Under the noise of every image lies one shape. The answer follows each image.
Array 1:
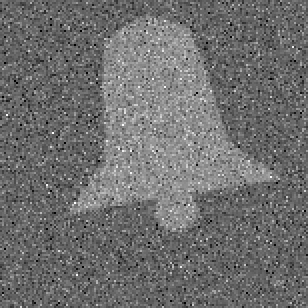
bell
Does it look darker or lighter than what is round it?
lighter
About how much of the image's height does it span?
two thirds
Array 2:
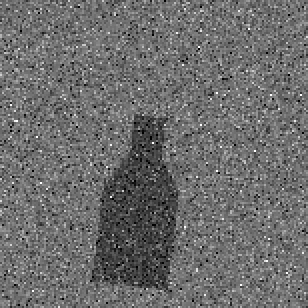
bottle
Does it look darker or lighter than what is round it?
darker
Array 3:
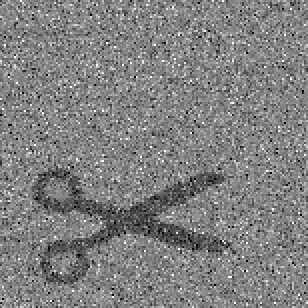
pair of scissors
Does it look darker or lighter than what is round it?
darker
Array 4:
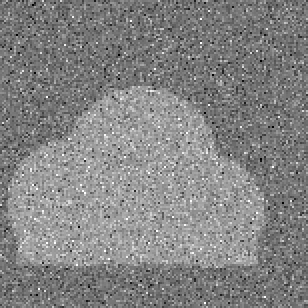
cloud
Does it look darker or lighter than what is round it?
lighter
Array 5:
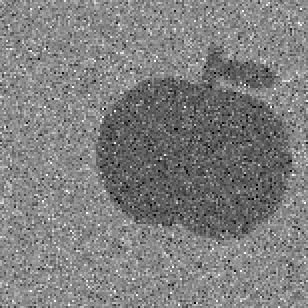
apple
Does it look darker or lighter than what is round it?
darker
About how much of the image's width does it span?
two thirds
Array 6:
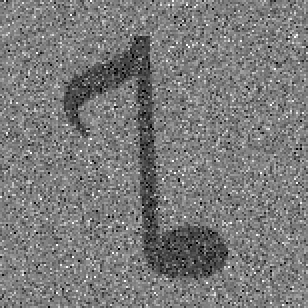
musical note
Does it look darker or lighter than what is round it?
darker
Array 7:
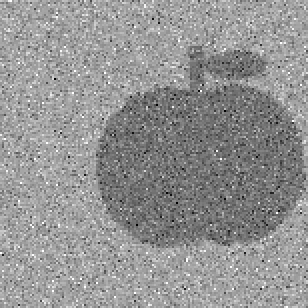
apple
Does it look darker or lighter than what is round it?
darker
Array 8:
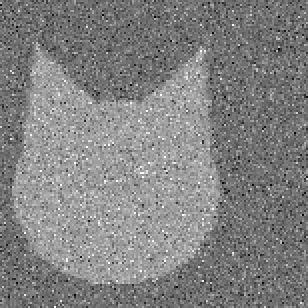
cat's head
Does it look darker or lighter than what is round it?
lighter
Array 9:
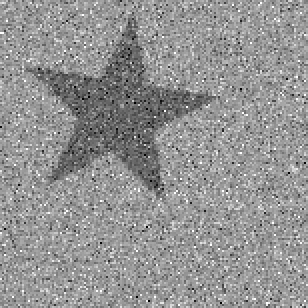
star
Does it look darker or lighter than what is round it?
darker
